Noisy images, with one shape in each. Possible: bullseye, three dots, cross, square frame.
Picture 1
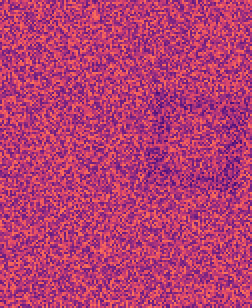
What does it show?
dark square frame, middle right
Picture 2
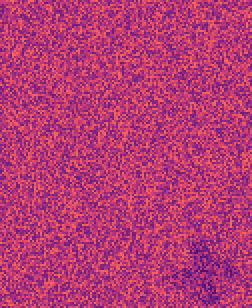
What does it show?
dark cross, bottom right
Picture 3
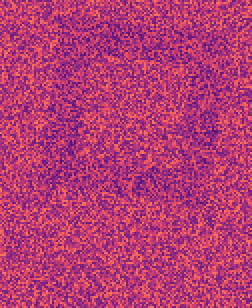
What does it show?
dark square frame
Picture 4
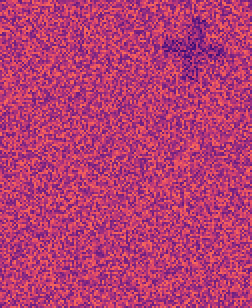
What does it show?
dark cross, top right
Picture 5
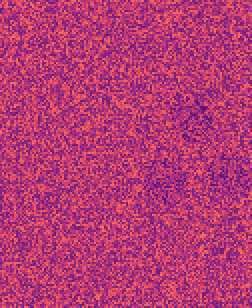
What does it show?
dark three dots, middle right
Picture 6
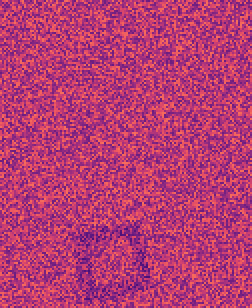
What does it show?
dark square frame, bottom middle
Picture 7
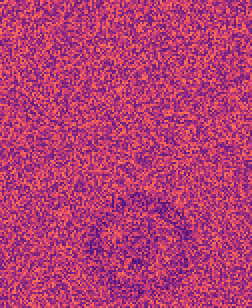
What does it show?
dark bullseye, bottom middle
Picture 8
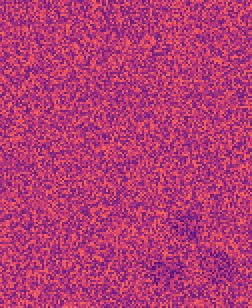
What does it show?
dark three dots, bottom right
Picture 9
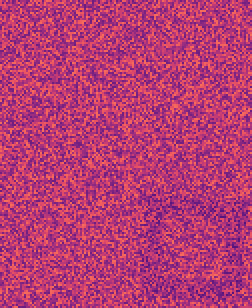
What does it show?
dark square frame, bottom right
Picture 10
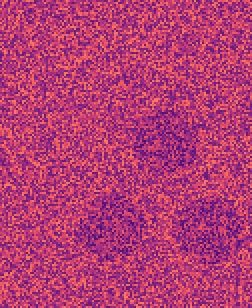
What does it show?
dark three dots
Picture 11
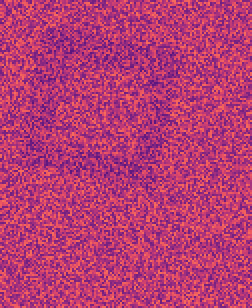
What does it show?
dark square frame
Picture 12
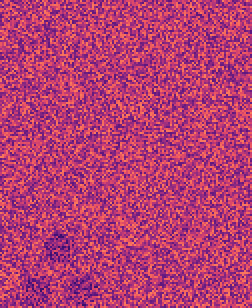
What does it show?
dark three dots, bottom left
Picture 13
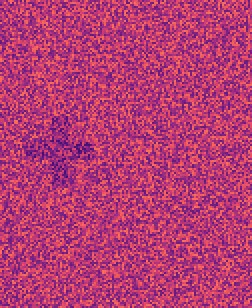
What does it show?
dark cross, middle left
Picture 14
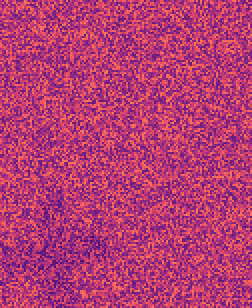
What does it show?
dark cross, bottom left
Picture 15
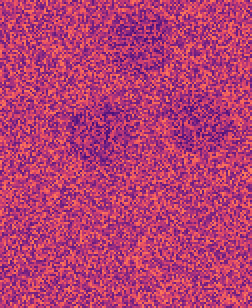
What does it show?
dark three dots
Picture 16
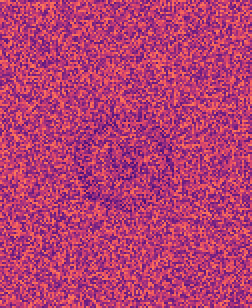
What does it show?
dark bullseye, centre
